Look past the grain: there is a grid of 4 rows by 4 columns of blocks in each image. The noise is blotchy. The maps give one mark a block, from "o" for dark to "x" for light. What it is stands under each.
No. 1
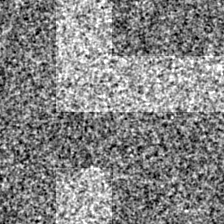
o x o o
o x x x
o o o o
o x o o
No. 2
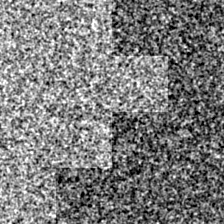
x x o o
x x x o
x x o o
x o o o
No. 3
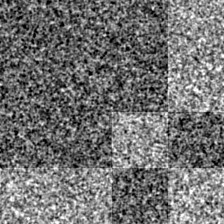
o o o x
o o o x
o o x o
x x o x
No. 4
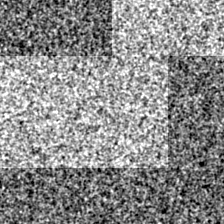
o o x x
x x x o
x x x o
o o o o
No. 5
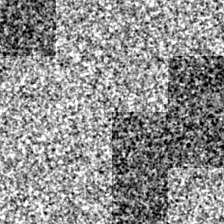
o x x x
x x x o
x x o o
x x o x
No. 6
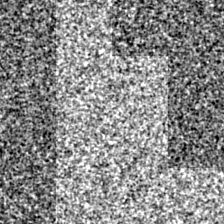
o x o o
o x x o
o x x o
o x x x
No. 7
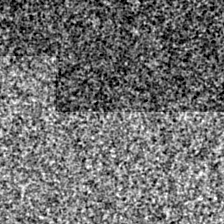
o o o o
x o o o
x x x x
x x x x
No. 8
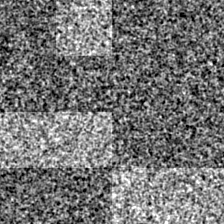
o x o o
o o o o
x x o o
o o x x
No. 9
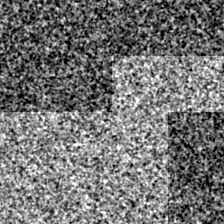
o o o o
o o x x
x x x o
x x x o
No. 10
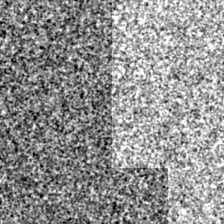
o o x x
o o x x
o o x x
o o o x
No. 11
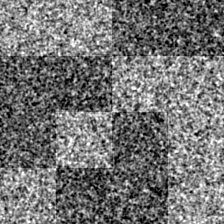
x x o o
o o x x
o x o x
x o o x
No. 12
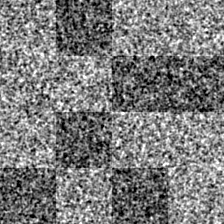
x o x x
x x o o
x o x x
o x o x
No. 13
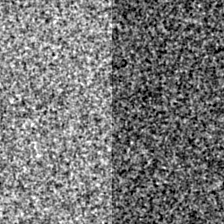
x x o o
x x o o
x x o o
x x o o
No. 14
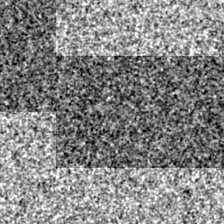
o x x x
o o o o
x o o o
x x x x
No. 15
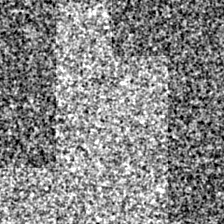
o x o o
o x x o
o x x o
x x x o
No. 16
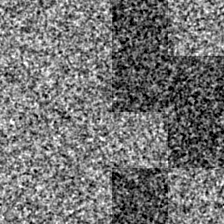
x x o x
x x o o
x x x o
x x o x
